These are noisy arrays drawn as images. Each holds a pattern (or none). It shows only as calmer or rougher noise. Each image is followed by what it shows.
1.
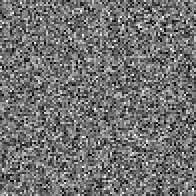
only noise
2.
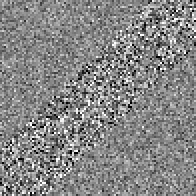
a diagonal band
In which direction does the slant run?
bottom left to top right
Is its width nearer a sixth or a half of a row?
a half
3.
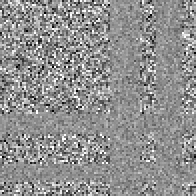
bands of rows crossing bands of columns
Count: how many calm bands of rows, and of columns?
2 and 2
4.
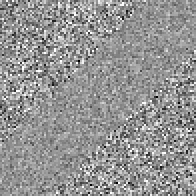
a diagonal band
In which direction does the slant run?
bottom left to top right
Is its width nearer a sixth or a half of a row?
a half
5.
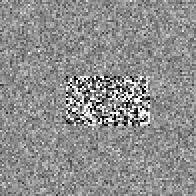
one block
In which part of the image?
centre
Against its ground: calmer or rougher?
rougher
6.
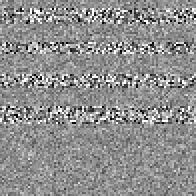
bands of rows
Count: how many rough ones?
4
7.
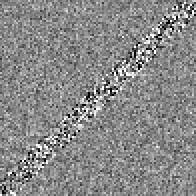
a diagonal band
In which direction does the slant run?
bottom left to top right
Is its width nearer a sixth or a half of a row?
a sixth
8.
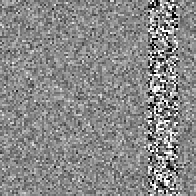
one band of columns
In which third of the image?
right
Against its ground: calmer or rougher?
rougher
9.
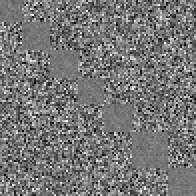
blocks along the diagonal
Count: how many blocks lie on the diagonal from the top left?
7
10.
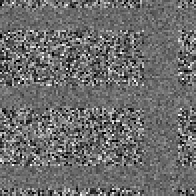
bands of rows crossing bands of columns
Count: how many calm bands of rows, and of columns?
3 and 1
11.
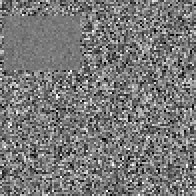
one block
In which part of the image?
top left
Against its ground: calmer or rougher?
calmer
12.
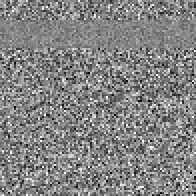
one band of rows
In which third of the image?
top
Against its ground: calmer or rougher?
calmer
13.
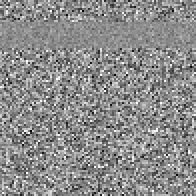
one band of rows
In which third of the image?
top
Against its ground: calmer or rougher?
calmer
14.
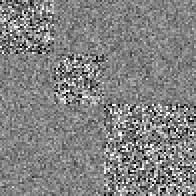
blocks along the diagonal
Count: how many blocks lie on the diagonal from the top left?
3
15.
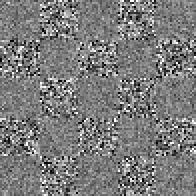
a checkerboard
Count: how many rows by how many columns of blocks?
5 by 5
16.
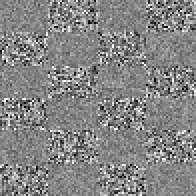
a checkerboard
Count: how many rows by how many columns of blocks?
6 by 4
